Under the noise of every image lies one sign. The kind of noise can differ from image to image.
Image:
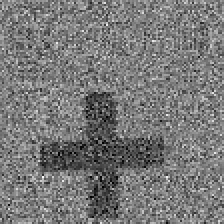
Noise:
low rank plus noise
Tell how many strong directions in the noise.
three or four
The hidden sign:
plus sign
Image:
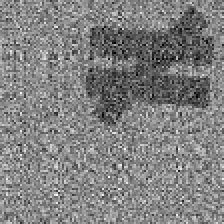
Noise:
low rank plus noise
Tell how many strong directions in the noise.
two
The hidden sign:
not-equal sign
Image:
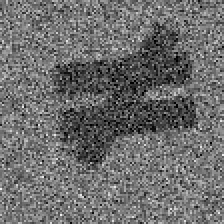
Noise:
independent entries
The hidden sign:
not-equal sign
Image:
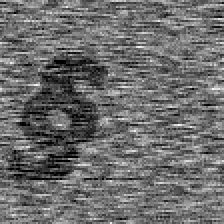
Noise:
streaked along the rows
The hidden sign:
section sign
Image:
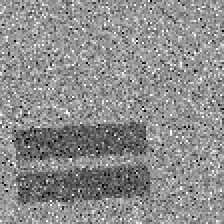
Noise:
heavy tails
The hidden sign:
equals sign
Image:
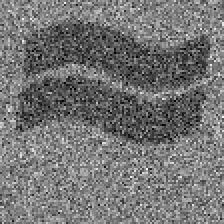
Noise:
independent entries
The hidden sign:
approximately sign
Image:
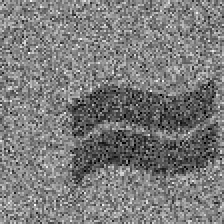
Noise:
independent entries
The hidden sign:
approximately sign
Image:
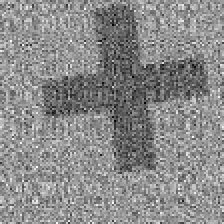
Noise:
low rank plus noise
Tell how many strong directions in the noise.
one
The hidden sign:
plus sign
